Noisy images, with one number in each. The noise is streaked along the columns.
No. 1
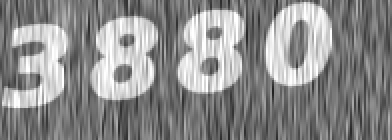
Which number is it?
3880
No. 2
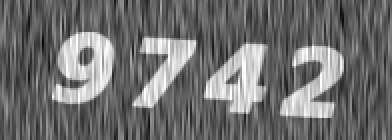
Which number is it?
9742
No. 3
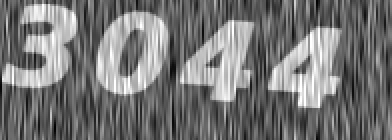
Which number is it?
3044
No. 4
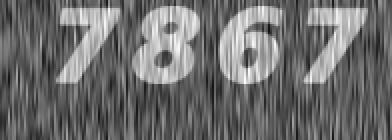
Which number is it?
7867
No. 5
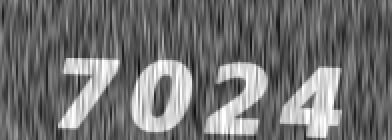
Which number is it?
7024
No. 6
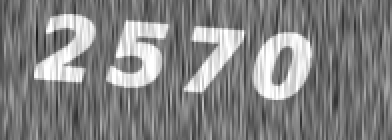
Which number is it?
2570
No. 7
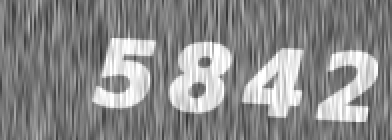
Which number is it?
5842
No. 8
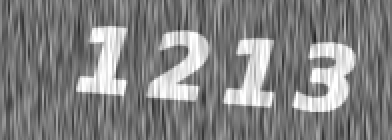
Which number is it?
1213
